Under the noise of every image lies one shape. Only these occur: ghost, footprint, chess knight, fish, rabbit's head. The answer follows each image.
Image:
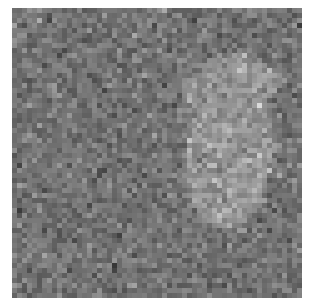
footprint
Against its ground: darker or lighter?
lighter
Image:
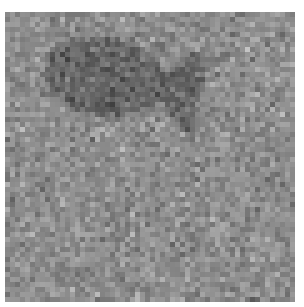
fish
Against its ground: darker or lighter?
darker
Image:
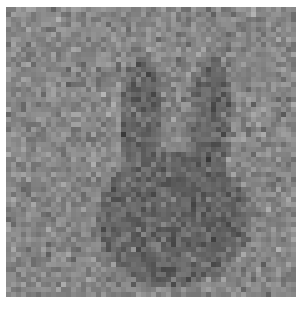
rabbit's head
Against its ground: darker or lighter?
darker
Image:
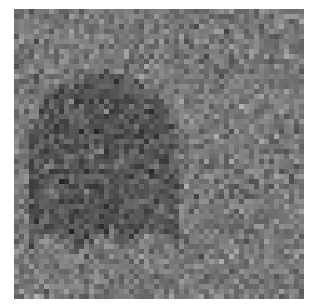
ghost
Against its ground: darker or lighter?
darker
